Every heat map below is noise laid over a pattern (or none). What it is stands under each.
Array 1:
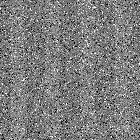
vertical stripes
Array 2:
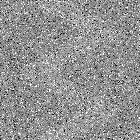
a wavy band
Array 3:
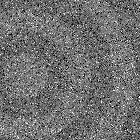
rings round one point
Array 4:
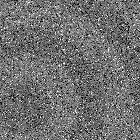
rings round one point
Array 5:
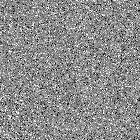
only noise
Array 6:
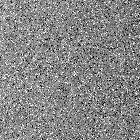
a smooth slope
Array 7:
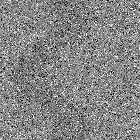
a wavy band
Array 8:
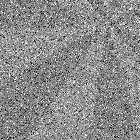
spokes from one point
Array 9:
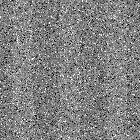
vertical stripes
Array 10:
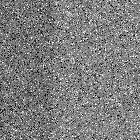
a sharp edge
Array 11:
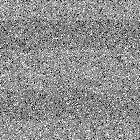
horizontal stripes
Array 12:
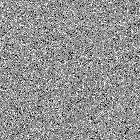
only noise
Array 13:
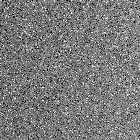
a smooth slope
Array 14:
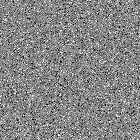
only noise
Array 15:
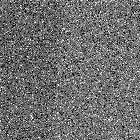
a sharp edge
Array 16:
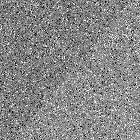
a sharp edge
